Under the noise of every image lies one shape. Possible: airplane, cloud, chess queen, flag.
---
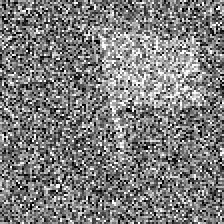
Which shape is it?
flag
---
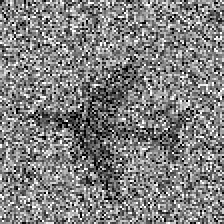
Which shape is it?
airplane
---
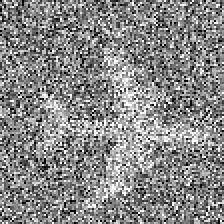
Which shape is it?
airplane
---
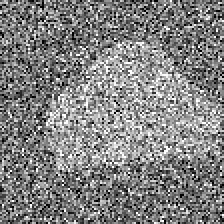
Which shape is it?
cloud
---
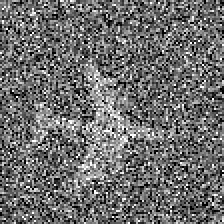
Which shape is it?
airplane
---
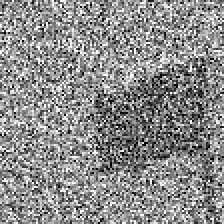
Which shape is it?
flag
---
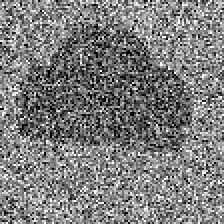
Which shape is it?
cloud
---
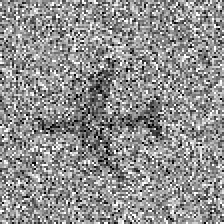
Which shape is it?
airplane
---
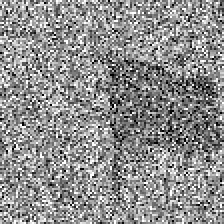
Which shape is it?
flag
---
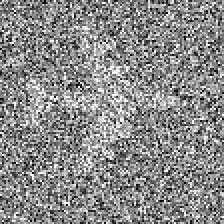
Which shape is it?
airplane
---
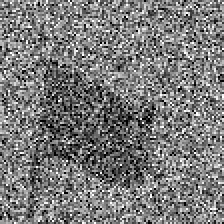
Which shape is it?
flag
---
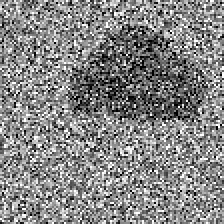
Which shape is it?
cloud
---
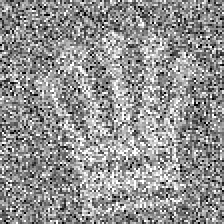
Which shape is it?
chess queen
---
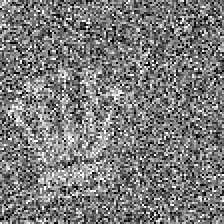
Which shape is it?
chess queen
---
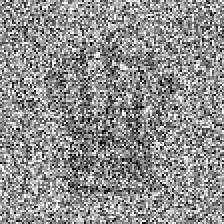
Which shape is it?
chess queen
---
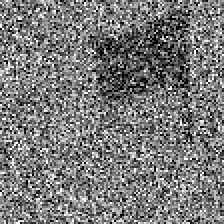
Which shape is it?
flag
